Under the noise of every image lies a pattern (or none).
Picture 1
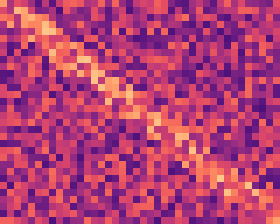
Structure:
a diagonal band
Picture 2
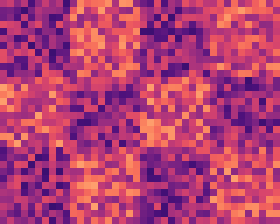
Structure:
a checkerboard
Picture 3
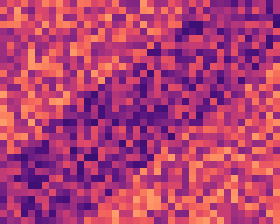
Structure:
a diagonal band
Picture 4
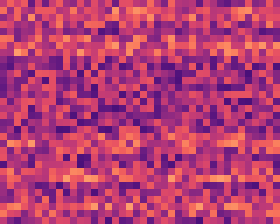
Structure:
bands of rows
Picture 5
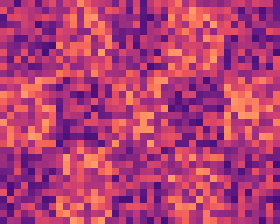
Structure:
a checkerboard
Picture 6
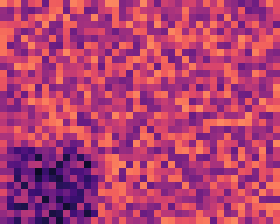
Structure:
one block
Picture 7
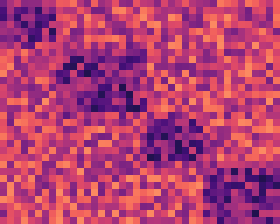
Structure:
blocks along the diagonal
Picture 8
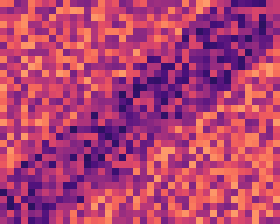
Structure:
a diagonal band
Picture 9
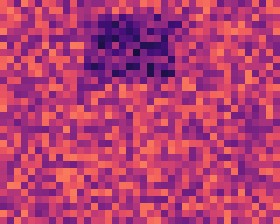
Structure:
one block
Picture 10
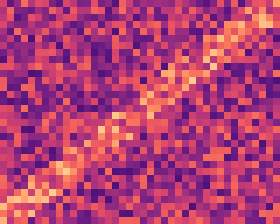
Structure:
a diagonal band
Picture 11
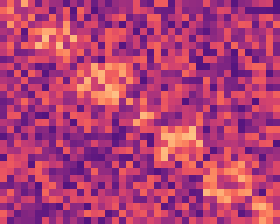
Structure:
blocks along the diagonal
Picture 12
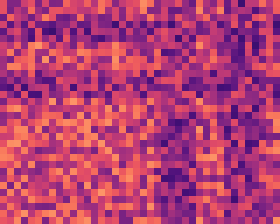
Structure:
bands of rows crossing bands of columns
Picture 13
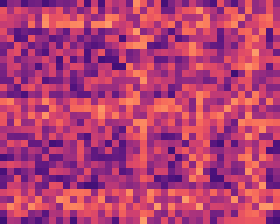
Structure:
bands of rows crossing bands of columns
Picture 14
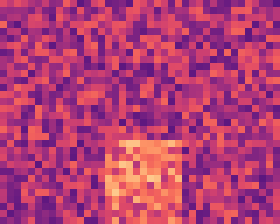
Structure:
one block
